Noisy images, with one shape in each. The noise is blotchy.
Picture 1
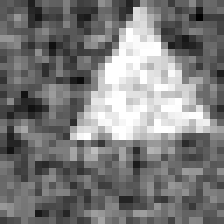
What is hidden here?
light triangle
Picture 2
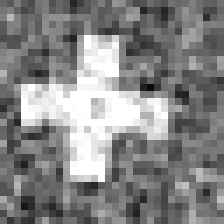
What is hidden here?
light cross
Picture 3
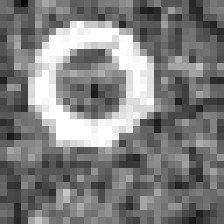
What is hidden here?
light ring
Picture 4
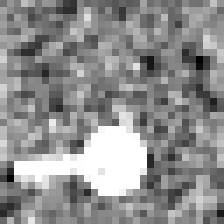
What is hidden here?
light lollipop
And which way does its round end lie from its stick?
right
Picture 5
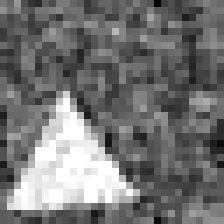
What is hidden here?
light triangle
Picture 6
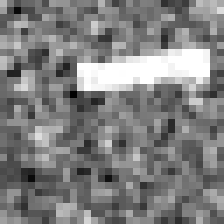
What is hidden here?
light bar
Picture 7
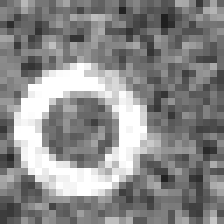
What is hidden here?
light ring
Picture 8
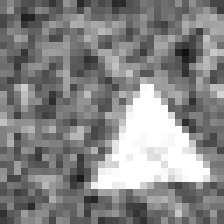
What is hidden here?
light triangle
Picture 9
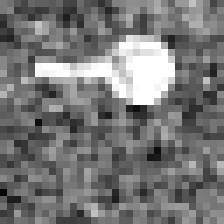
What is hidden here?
light lollipop
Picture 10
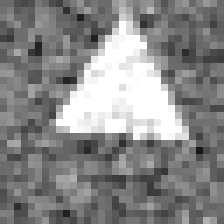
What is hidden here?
light triangle
